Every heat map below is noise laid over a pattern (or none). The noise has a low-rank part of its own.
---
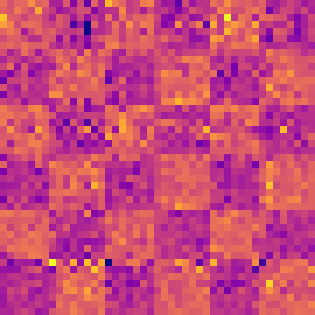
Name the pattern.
a checkerboard
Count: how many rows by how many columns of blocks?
6 by 6
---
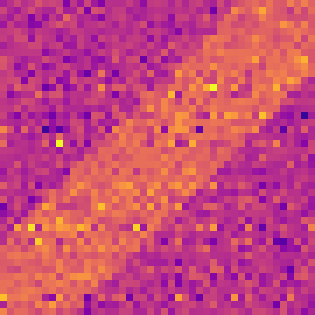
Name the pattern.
a diagonal band
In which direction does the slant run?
bottom left to top right
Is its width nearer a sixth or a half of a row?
a half
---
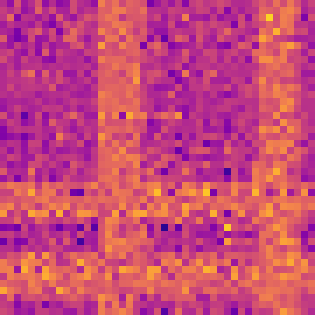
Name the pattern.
bands of rows crossing bands of columns
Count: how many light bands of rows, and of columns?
2 and 2
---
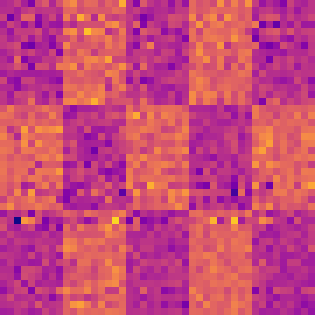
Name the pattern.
a checkerboard
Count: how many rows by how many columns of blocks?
3 by 5
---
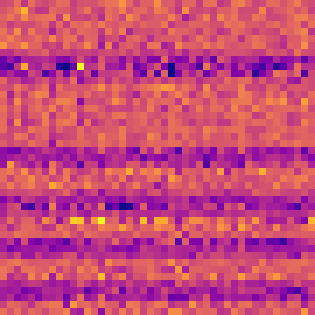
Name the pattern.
bands of rows
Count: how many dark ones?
5
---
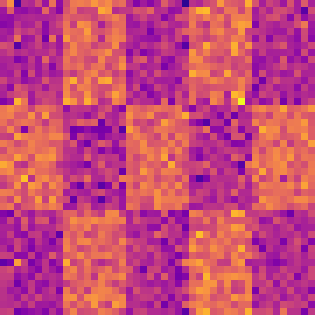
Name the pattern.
a checkerboard
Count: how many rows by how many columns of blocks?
3 by 5
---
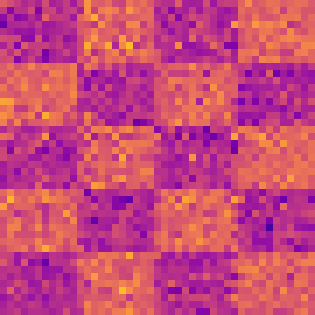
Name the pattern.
a checkerboard
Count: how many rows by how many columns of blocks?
5 by 4
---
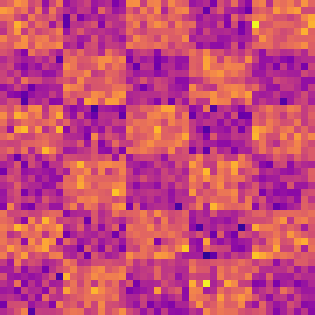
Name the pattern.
a checkerboard
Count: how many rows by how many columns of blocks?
6 by 5
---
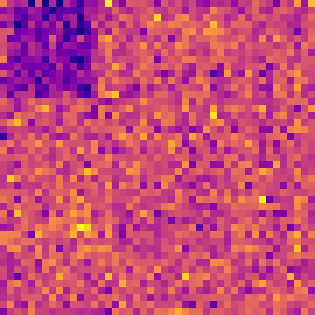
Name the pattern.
one block
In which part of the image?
top left
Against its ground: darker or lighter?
darker
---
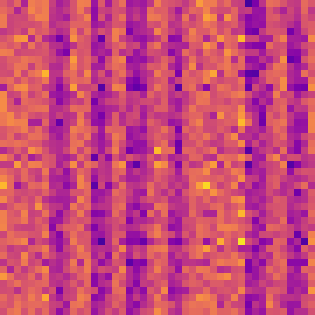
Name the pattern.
bands of columns
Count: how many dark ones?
6
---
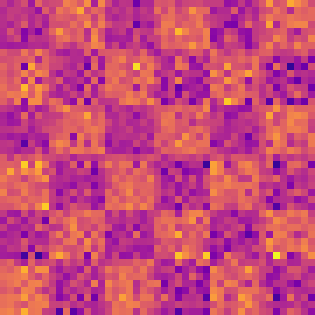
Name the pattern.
a checkerboard
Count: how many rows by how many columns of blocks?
6 by 6
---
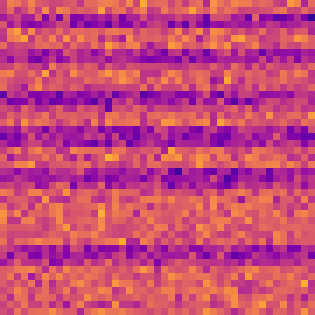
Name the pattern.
bands of rows
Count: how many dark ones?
6
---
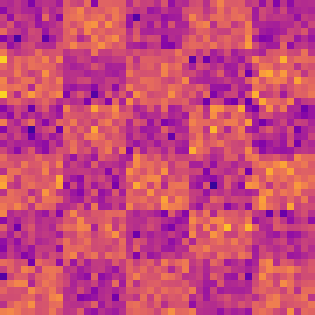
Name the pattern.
a checkerboard
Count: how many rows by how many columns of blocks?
6 by 5
